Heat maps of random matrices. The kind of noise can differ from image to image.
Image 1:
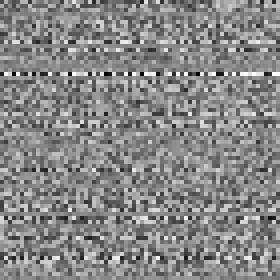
rows of uneven size
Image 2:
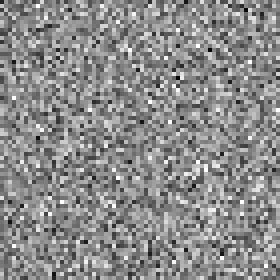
independent entries
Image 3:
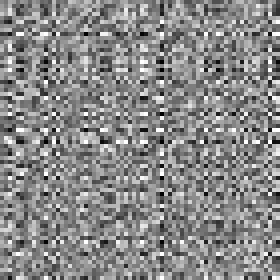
low rank plus noise
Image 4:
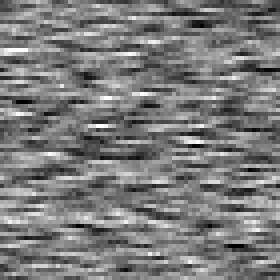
streaked along the rows
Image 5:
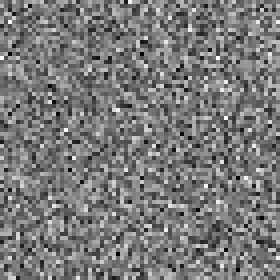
independent entries
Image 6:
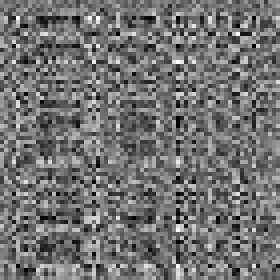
low rank plus noise
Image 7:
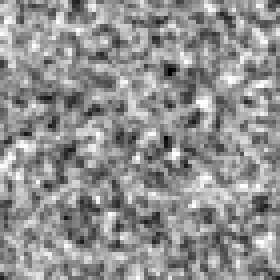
blotchy
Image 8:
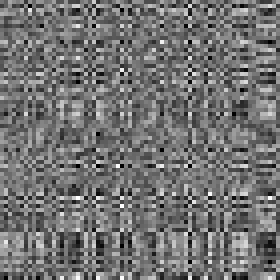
low rank plus noise
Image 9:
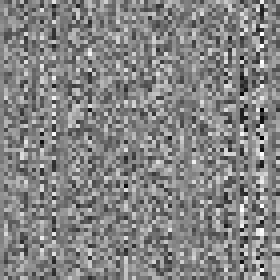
columns of uneven size
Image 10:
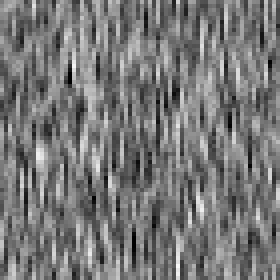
streaked along the columns
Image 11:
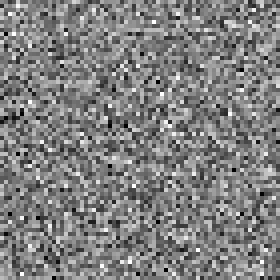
independent entries
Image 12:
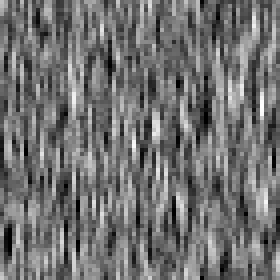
streaked along the columns
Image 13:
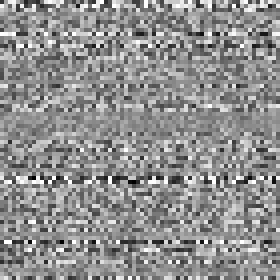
rows of uneven size
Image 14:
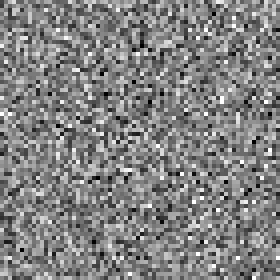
independent entries
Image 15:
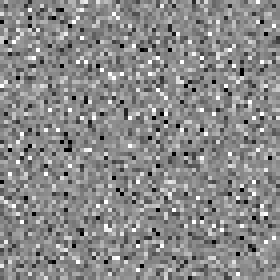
heavy tails
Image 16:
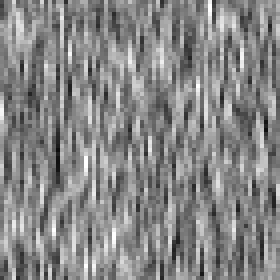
streaked along the columns
